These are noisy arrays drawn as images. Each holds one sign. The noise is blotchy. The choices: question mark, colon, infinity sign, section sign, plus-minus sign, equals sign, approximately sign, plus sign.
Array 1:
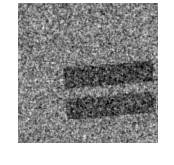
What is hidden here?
dark equals sign
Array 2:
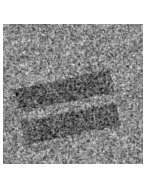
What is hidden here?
dark equals sign
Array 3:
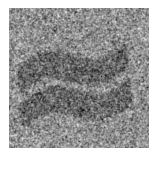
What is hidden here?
dark approximately sign
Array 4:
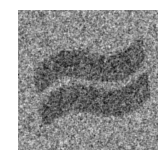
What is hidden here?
dark approximately sign
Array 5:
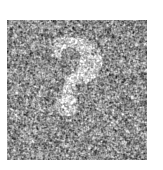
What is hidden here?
light question mark
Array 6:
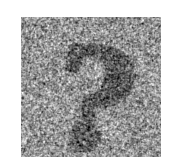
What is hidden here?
dark question mark
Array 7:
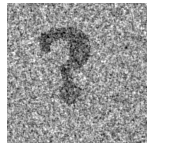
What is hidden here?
dark question mark
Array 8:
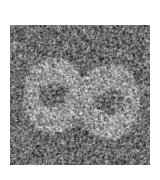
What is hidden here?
light infinity sign
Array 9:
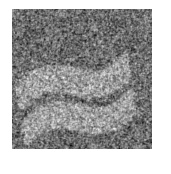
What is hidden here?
light approximately sign
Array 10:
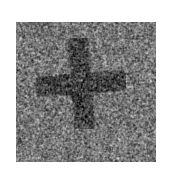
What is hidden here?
dark plus sign
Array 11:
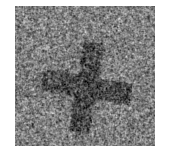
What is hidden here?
dark plus sign
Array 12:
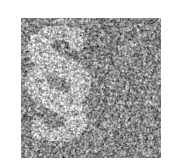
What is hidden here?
light section sign
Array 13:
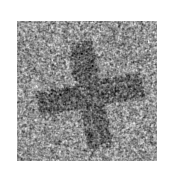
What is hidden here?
dark plus sign
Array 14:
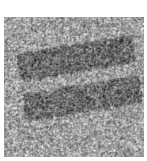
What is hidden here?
dark equals sign
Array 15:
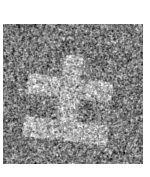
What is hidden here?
light plus-minus sign
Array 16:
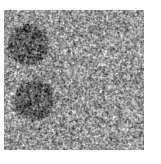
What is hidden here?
dark colon
